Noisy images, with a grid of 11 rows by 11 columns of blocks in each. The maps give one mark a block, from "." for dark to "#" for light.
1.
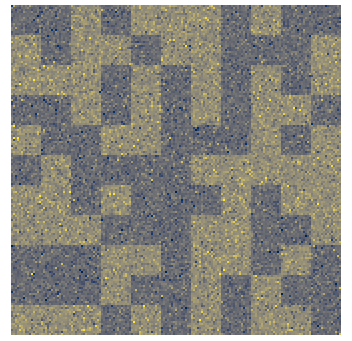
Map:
. . # . # # # . # . .
# . # # . # # . . . #
# # # . # . # . # . #
. . # . # . # . # # .
# . . # # . . . # . #
. # . . . . # # # # #
# # . # . . . # . # #
# # # . . . # # . . #
. . . # # . # # . # .
. . . # . . # . # . .
# # # . # . # . # # .
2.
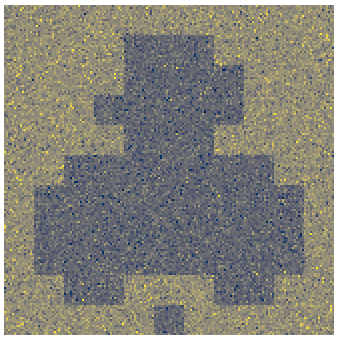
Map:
# # # # # # # # # # #
# # # # . . . # # # #
# # # # . . . . # # #
# # # . . . . . # # #
# # # # . . . # # # #
# # . . . . . . . # #
# . . . . . . . . . #
# . . . . . . . . . #
# . . . . . . . . . #
# # . . # # # . . # #
# # # # # . # # # # #
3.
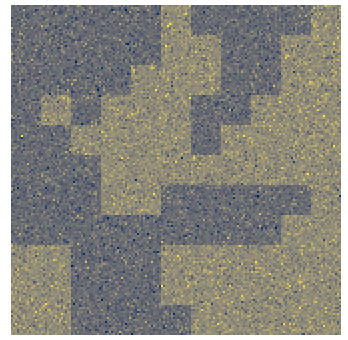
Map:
. . . . . # . . . . #
. . . . . # # . . # #
. . . . # # # . . # #
. # . # # # . . # # #
. . # # # # . # # # #
. . . # # # # # # # #
. . . # # . . . . . #
. . . . . . . . . # #
# # . . . # # # # # #
# # . . . # # # # # #
# # . . . . # # # # #
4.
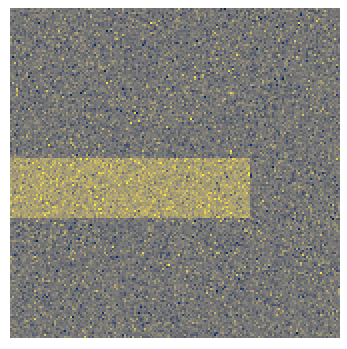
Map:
. . . . . . . . . . .
. . . . . . . . . . .
. . . . . . . . . . .
. . . . . . . . . . .
. . . . . . . . . . .
# # # # # # # # . . .
# # # # # # # # . . .
. . . . . . . . . . .
. . . . . . . . . . .
. . . . . . . . . . .
. . . . . . . . . . .
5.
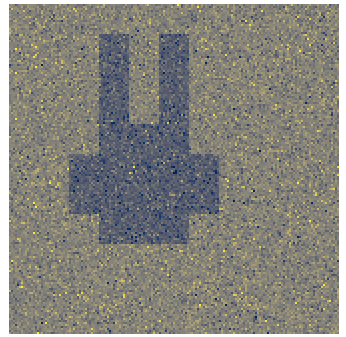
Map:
# # # # # # # # # # #
# # # . # . # # # # #
# # # . # . # # # # #
# # # . # . # # # # #
# # # . . . # # # # #
# # . . . . . # # # #
# # . . . . . # # # #
# # # . . . # # # # #
# # # # # # # # # # #
# # # # # # # # # # #
# # # # # # # # # # #
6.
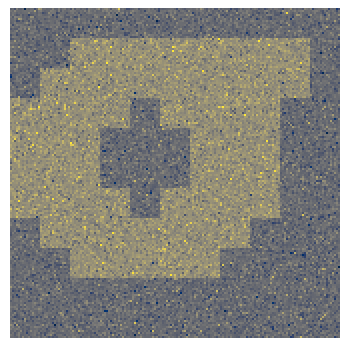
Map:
. . . . . . . . . . .
. . # # # # # # # # .
. # # # # # # # # # .
# # # # . # # # # . .
# # # . . . # # # . .
# # # . . . # # # . .
# # # # . # # # # . .
. # # # # # # # . . .
. . # # # # # . . . .
. . . . . . . . . . .
. . . . . . . . . . .
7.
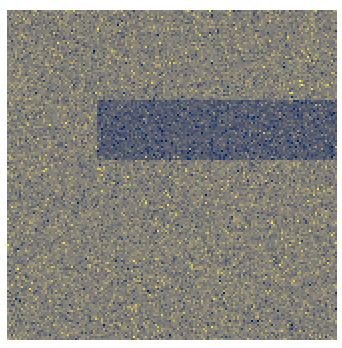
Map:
# # # # # # # # # # #
# # # # # # # # # # #
# # # # # # # # # # #
# # # . . . . . . . .
# # # . . . . . . . .
# # # # # # # # # # #
# # # # # # # # # # #
# # # # # # # # # # #
# # # # # # # # # # #
# # # # # # # # # # #
# # # # # # # # # # #
